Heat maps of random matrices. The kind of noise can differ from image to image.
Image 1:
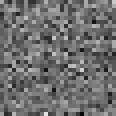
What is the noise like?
low rank plus noise
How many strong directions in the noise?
one
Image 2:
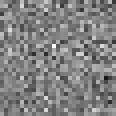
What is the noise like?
low rank plus noise
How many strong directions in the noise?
two
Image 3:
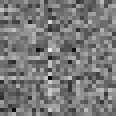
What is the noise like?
low rank plus noise
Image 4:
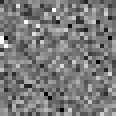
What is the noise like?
heavy tails
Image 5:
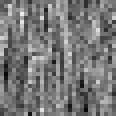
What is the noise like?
streaked along the columns
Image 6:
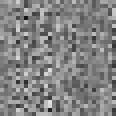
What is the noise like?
columns of uneven size
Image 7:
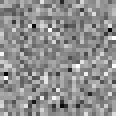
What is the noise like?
heavy tails
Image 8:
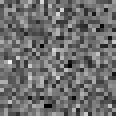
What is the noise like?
independent entries
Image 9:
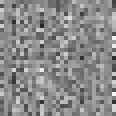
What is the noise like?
columns of uneven size
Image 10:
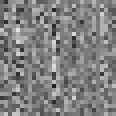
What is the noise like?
columns of uneven size
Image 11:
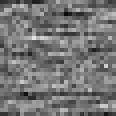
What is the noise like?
streaked along the rows
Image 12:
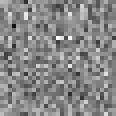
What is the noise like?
low rank plus noise
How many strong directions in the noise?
three or four
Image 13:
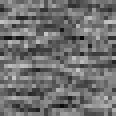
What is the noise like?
streaked along the rows
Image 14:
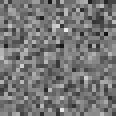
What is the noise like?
independent entries
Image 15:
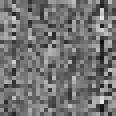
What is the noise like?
columns of uneven size
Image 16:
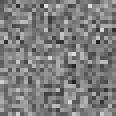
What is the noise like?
low rank plus noise
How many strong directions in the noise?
five to eight
